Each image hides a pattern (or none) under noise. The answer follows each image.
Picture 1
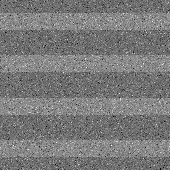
horizontal stripes
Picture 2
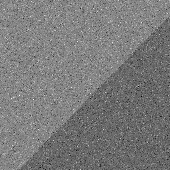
a sharp edge
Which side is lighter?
top left
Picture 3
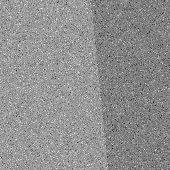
a sharp edge
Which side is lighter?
left
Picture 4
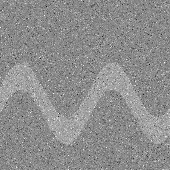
a wavy band
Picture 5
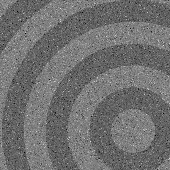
rings round one point
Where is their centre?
bottom right
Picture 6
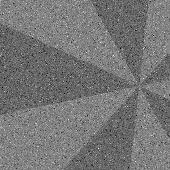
spokes from one point
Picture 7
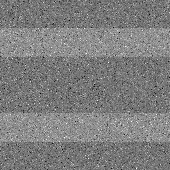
horizontal stripes
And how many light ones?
2
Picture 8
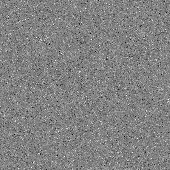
only noise
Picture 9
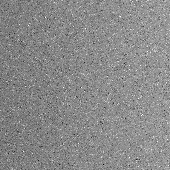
a smooth slope
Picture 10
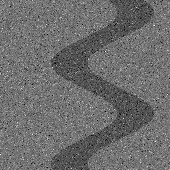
a wavy band
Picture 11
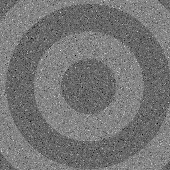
rings round one point
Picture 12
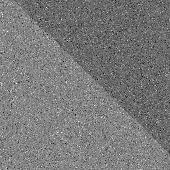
a sharp edge
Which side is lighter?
bottom left
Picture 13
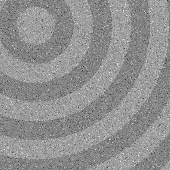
rings round one point
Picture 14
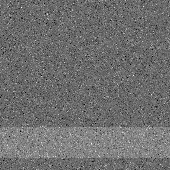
one horizontal stripe
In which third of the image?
bottom
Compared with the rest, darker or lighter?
lighter
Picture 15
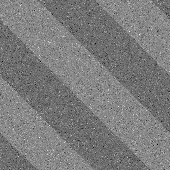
diagonal stripes
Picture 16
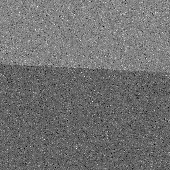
a sharp edge
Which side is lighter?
top
